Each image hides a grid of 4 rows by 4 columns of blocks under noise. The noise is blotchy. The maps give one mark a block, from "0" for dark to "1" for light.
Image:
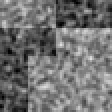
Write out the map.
1 1 0 0
0 0 1 1
0 1 1 1
0 1 1 1
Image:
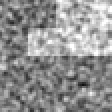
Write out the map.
0 0 1 1
0 1 1 1
0 0 0 0
0 0 0 0
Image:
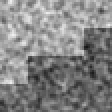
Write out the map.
1 1 1 1
1 1 1 0
1 0 0 0
0 0 0 0
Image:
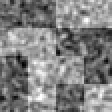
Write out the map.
0 0 1 1
1 1 0 0
0 1 1 0
0 1 0 1
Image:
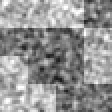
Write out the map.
1 1 1 0
0 0 0 1
1 0 0 1
1 1 0 0
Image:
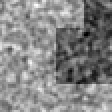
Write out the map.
1 1 1 0
1 1 0 0
1 1 0 0
1 1 1 1
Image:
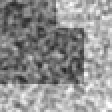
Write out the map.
0 0 1 1
0 0 0 1
0 0 0 1
1 1 1 1
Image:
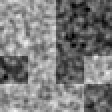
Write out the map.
1 1 0 0
1 1 0 0
0 1 0 1
1 1 1 0
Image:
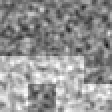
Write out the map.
0 0 0 0
0 0 0 0
1 1 1 0
1 0 1 1
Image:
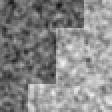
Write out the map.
0 0 0 1
0 0 1 1
0 0 1 1
0 1 1 1
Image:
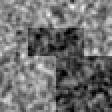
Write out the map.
1 1 1 1
1 0 0 1
1 1 0 0
1 1 0 0
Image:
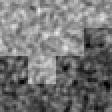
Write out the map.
1 1 1 1
1 1 1 0
0 1 0 0
0 0 0 0
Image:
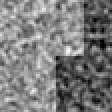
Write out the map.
1 1 1 0
1 1 1 0
1 1 0 0
1 1 0 0
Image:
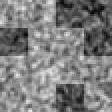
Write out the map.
1 1 0 0
0 1 1 0
1 1 1 1
1 1 0 1
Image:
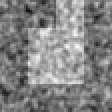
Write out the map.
0 0 1 0
0 1 1 0
0 1 1 0
0 0 0 0
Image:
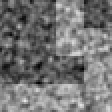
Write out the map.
0 0 1 0
0 0 1 1
0 0 0 1
1 1 1 1
